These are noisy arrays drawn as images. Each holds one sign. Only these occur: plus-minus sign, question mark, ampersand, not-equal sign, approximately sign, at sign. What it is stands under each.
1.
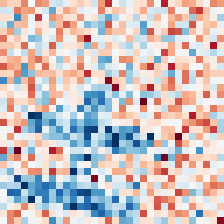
plus-minus sign
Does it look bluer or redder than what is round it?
bluer
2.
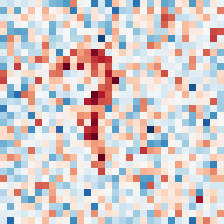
question mark
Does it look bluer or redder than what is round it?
redder
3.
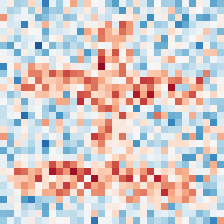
plus-minus sign
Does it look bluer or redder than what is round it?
redder
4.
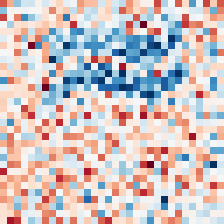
approximately sign
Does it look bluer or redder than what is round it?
bluer
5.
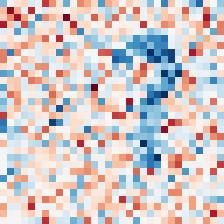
question mark
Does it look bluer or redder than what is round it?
bluer
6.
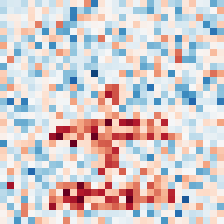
plus-minus sign
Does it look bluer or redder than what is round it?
redder
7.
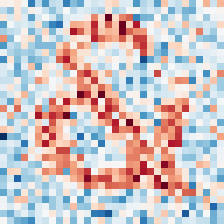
ampersand
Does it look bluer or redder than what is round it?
redder
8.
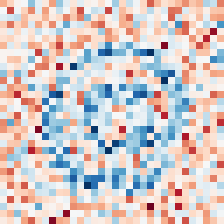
at sign
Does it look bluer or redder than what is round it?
bluer
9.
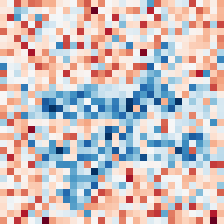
not-equal sign
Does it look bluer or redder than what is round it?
bluer
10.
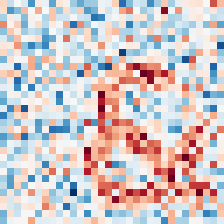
ampersand
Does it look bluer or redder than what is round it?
redder
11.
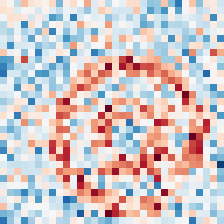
at sign
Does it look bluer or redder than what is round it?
redder
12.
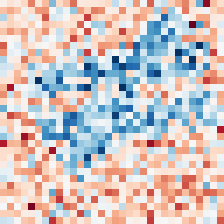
not-equal sign
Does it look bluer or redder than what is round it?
bluer
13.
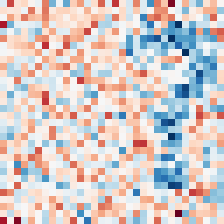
question mark
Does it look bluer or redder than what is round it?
bluer
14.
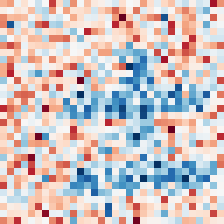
plus-minus sign
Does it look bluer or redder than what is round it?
bluer
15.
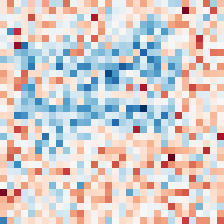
not-equal sign
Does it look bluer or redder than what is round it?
bluer
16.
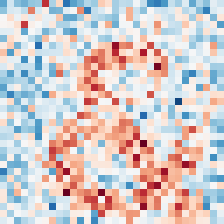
ampersand
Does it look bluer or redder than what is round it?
redder
